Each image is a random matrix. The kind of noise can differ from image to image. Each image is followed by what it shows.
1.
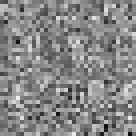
low rank plus noise
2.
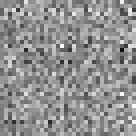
low rank plus noise
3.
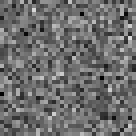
independent entries
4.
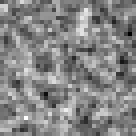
blotchy
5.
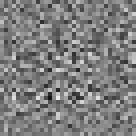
low rank plus noise
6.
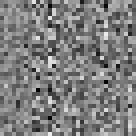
columns of uneven size
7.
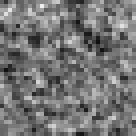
blotchy
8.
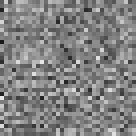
low rank plus noise
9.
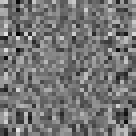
low rank plus noise
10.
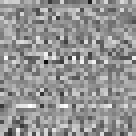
rows of uneven size
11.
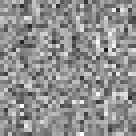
low rank plus noise
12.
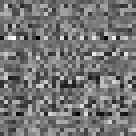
rows of uneven size
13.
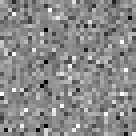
heavy tails
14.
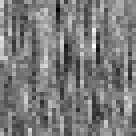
streaked along the columns
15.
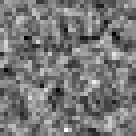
blotchy
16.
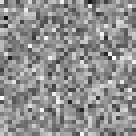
independent entries
